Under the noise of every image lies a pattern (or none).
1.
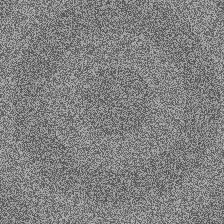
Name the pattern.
rings round one point
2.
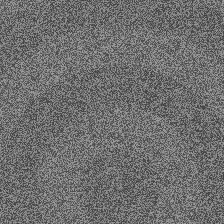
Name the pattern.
rings round one point
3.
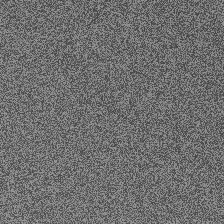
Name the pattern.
a smooth slope
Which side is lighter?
bottom left
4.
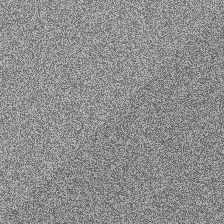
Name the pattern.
a sharp edge
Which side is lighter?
top left
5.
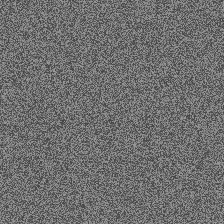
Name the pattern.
only noise
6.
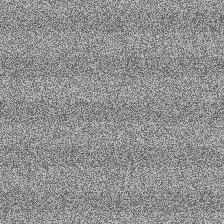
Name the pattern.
horizontal stripes
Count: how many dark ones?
5
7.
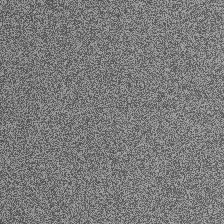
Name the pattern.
a smooth slope
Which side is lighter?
right
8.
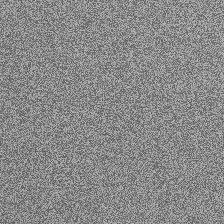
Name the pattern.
a smooth slope
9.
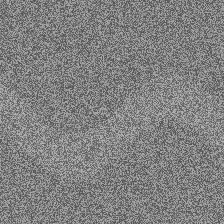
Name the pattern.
a wavy band
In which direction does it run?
left to right
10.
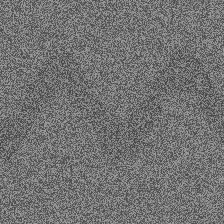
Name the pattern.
a wavy band
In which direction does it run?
left to right
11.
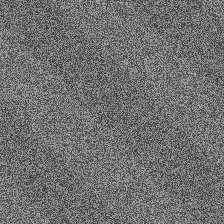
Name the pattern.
diagonal stripes
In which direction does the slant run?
top left to bottom right
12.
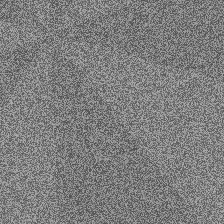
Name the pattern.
spokes from one point
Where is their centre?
top left
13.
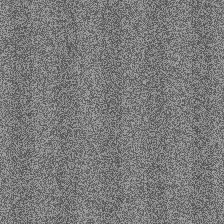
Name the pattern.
vertical stripes
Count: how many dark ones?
5
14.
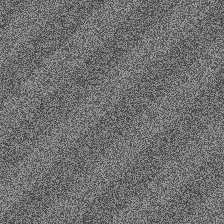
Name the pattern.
diagonal stripes
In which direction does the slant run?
bottom left to top right
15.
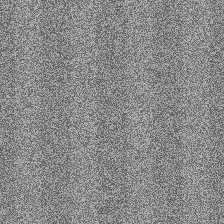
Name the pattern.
vertical stripes
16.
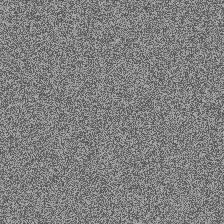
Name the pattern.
only noise
